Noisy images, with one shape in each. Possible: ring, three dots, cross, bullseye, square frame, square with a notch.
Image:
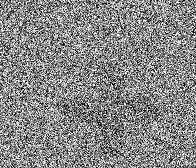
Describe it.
dark cross
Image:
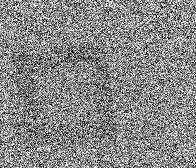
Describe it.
dark square frame
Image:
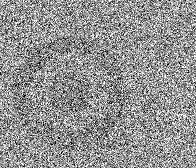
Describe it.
dark bullseye
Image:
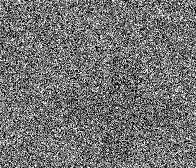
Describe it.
dark cross
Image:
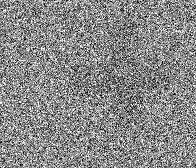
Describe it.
dark cross
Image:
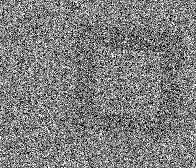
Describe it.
dark square frame
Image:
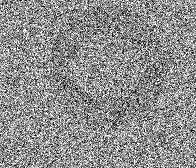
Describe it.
dark ring
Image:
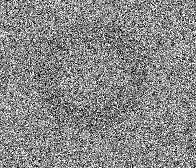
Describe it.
dark ring
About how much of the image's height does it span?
two thirds
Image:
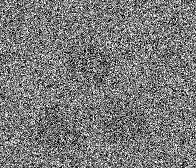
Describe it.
dark three dots
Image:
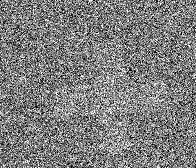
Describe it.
light cross
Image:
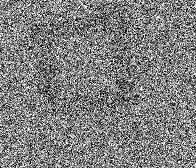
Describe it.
dark square frame
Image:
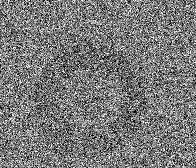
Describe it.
dark ring
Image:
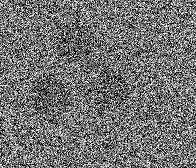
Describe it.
dark three dots
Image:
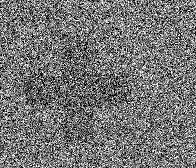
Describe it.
dark cross
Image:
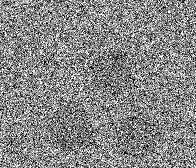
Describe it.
dark three dots
